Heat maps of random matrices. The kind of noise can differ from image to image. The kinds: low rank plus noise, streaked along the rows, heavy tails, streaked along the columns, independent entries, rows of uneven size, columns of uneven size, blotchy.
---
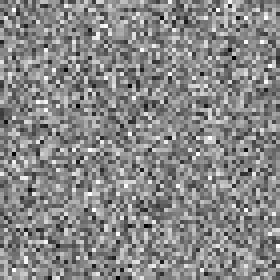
independent entries
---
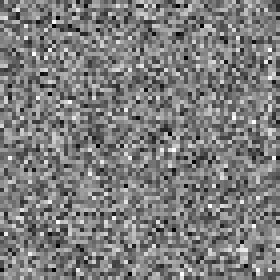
independent entries
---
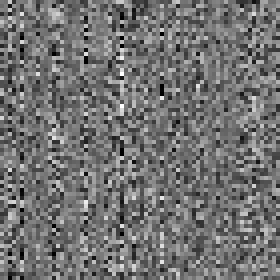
columns of uneven size
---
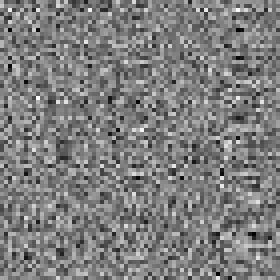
low rank plus noise
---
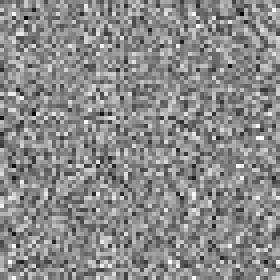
low rank plus noise
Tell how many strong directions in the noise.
three or four
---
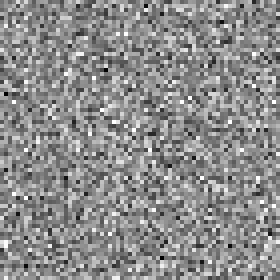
independent entries
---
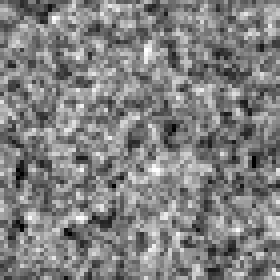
blotchy
